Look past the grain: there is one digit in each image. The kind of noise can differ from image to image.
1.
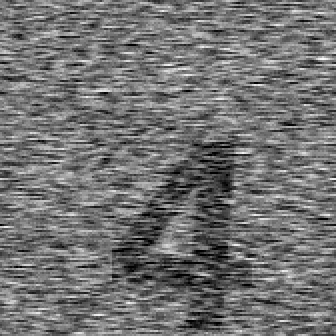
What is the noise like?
streaked along the rows
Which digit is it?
4
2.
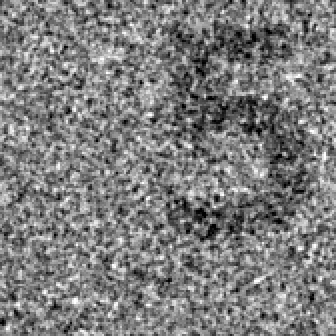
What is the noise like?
blotchy
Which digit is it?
5
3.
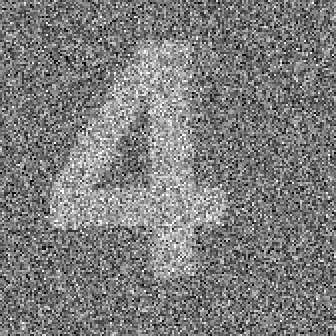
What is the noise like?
independent entries
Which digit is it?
4
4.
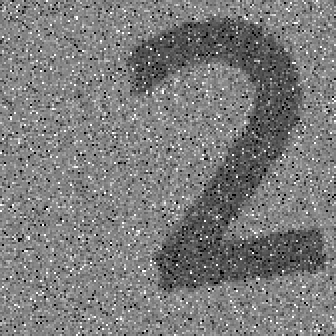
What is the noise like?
heavy tails
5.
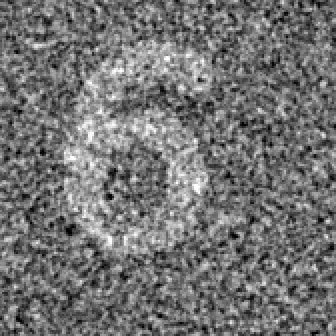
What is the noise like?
blotchy
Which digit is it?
6
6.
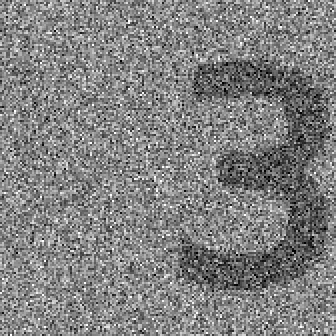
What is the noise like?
independent entries
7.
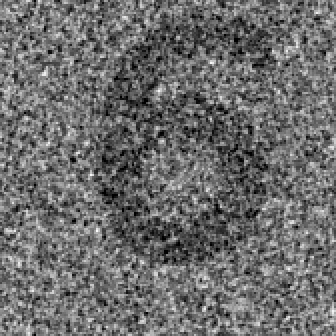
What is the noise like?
blotchy
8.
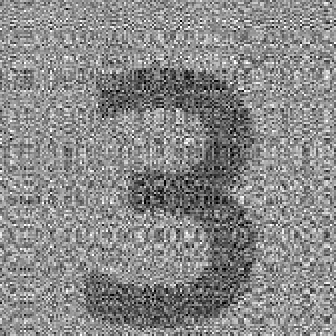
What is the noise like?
low rank plus noise
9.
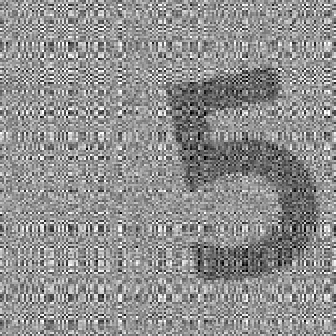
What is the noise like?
low rank plus noise
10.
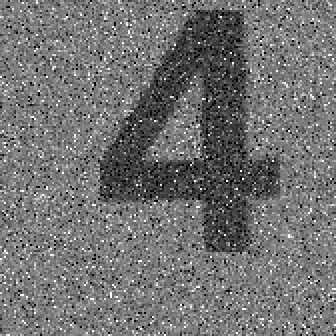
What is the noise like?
heavy tails
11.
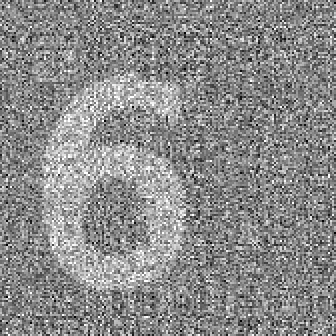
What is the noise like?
low rank plus noise
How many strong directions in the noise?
five to eight
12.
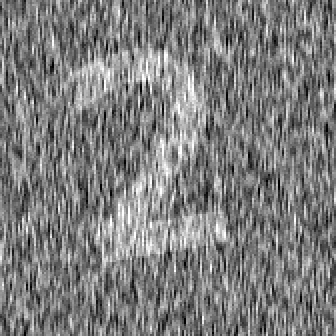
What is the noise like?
streaked along the columns
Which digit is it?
2
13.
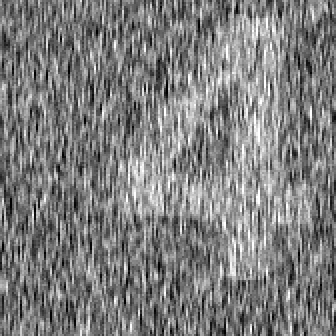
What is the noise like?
streaked along the columns
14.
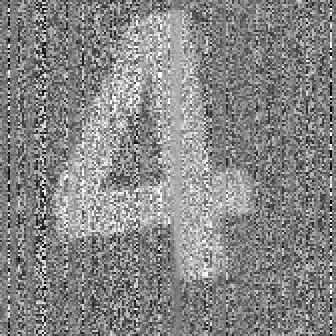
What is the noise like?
columns of uneven size
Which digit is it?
4
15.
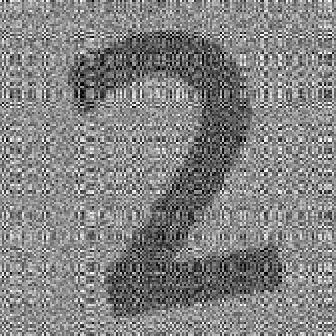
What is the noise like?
low rank plus noise
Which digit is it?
2
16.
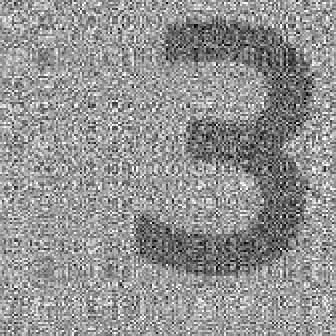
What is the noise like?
low rank plus noise
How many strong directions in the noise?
three or four
